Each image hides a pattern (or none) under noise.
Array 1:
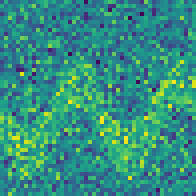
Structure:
a wavy band
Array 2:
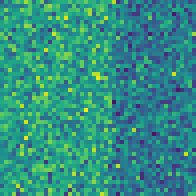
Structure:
a sharp edge
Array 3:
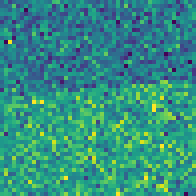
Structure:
a sharp edge
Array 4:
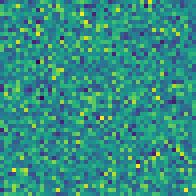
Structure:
only noise
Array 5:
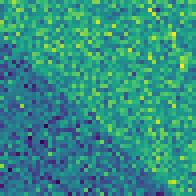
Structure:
a sharp edge
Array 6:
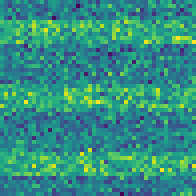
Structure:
horizontal stripes
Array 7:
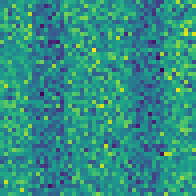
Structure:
vertical stripes
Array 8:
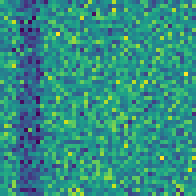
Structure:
one vertical stripe
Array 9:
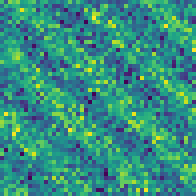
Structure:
diagonal stripes
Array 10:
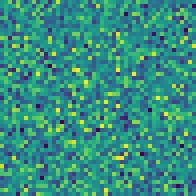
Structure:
only noise
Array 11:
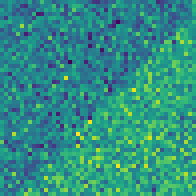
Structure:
a sharp edge
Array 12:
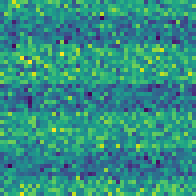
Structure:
horizontal stripes
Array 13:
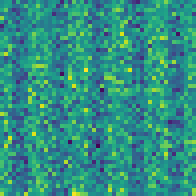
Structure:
vertical stripes
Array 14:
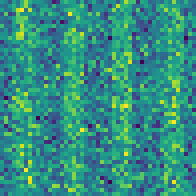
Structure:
vertical stripes
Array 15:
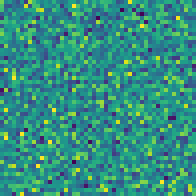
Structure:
only noise
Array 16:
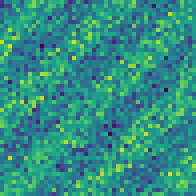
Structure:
diagonal stripes
